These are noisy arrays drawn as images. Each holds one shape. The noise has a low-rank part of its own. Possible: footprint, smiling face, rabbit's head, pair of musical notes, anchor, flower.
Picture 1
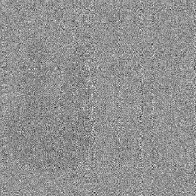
rabbit's head
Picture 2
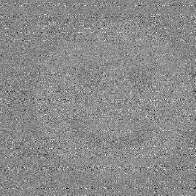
smiling face
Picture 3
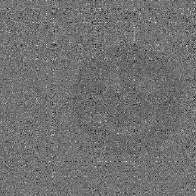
smiling face
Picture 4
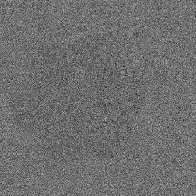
flower
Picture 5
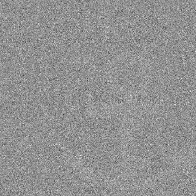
anchor
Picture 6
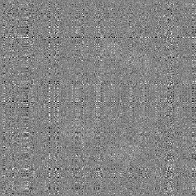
pair of musical notes
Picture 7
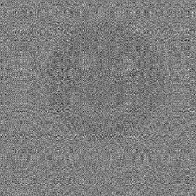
smiling face
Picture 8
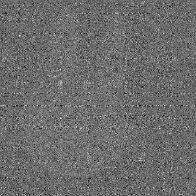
rabbit's head
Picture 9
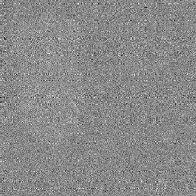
footprint
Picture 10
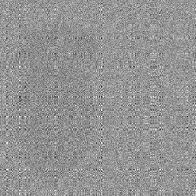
footprint
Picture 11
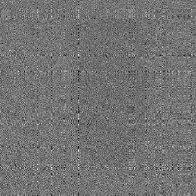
footprint
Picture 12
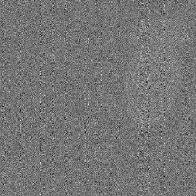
footprint
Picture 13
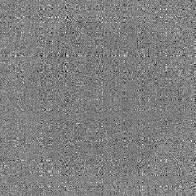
flower
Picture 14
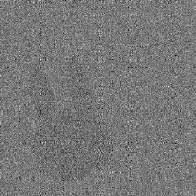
rabbit's head
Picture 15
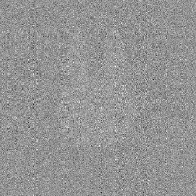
rabbit's head
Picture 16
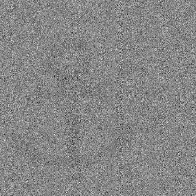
anchor
